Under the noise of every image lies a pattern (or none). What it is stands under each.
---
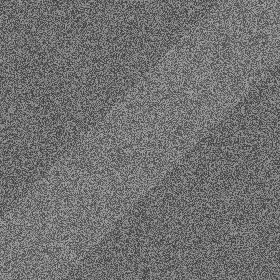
a diagonal band
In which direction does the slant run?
bottom left to top right
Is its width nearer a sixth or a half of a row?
a half
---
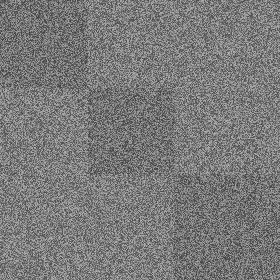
blocks along the diagonal
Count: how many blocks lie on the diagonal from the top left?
3
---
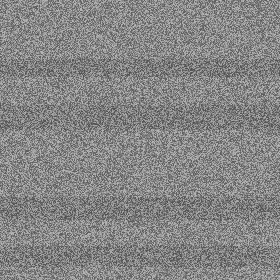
bands of rows
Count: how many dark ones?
4
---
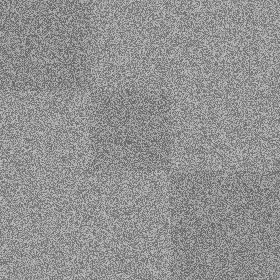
blocks along the diagonal
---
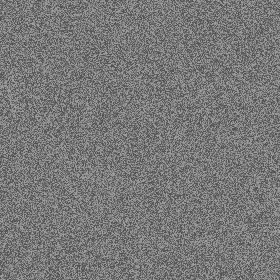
only noise
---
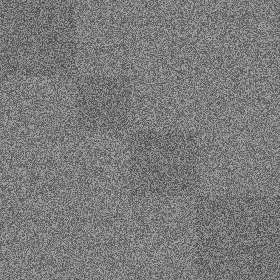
blocks along the diagonal
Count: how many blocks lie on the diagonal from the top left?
4
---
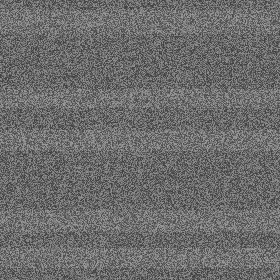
bands of rows
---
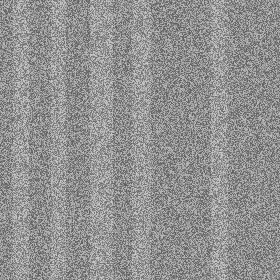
bands of columns
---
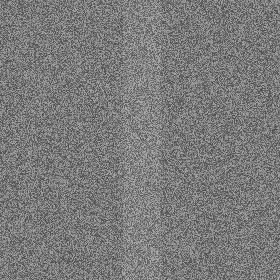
one band of columns
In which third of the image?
middle
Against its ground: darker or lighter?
lighter
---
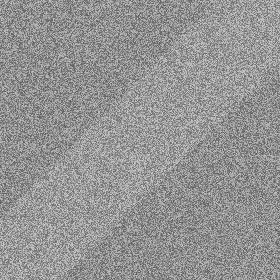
a diagonal band
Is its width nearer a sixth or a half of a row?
a half
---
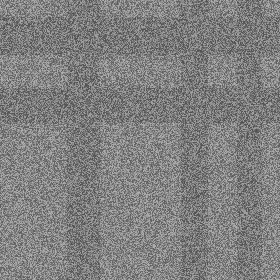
bands of rows crossing bands of columns
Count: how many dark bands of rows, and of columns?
2 and 3
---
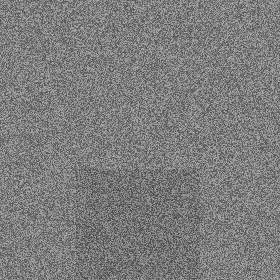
one block
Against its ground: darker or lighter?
darker
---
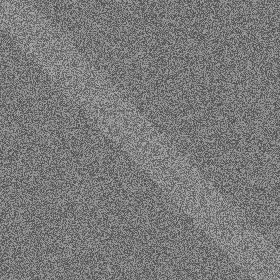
a diagonal band
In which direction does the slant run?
top left to bottom right
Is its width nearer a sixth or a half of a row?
a sixth
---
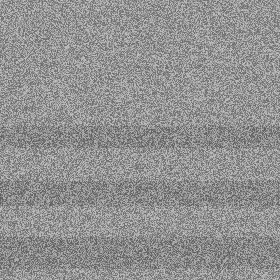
bands of rows
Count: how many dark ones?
3
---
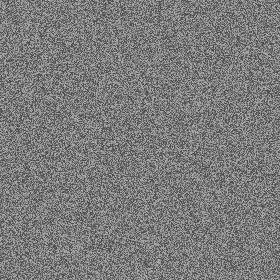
only noise
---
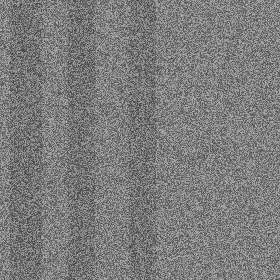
bands of columns
